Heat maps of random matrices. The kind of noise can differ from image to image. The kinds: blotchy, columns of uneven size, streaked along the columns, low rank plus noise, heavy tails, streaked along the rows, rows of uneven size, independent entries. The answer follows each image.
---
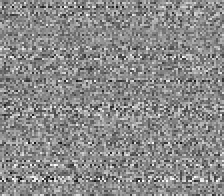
rows of uneven size
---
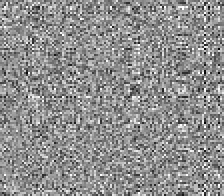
low rank plus noise
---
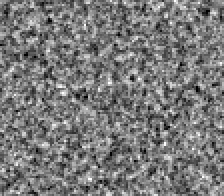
blotchy
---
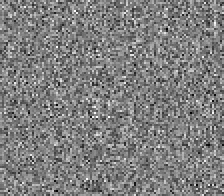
low rank plus noise
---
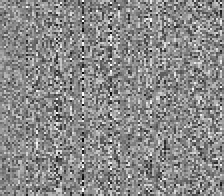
columns of uneven size
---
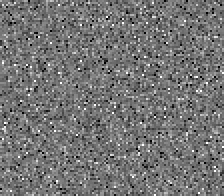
heavy tails
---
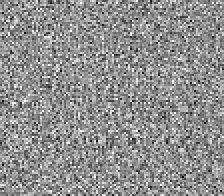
low rank plus noise
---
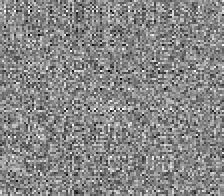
low rank plus noise
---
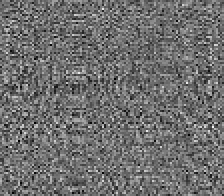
low rank plus noise
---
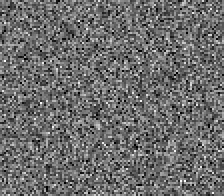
independent entries
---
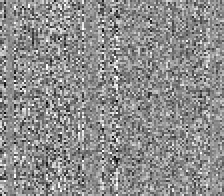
columns of uneven size
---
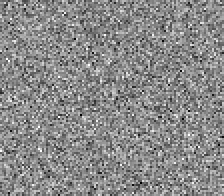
independent entries
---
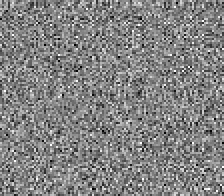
low rank plus noise
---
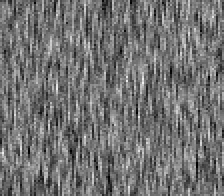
streaked along the columns
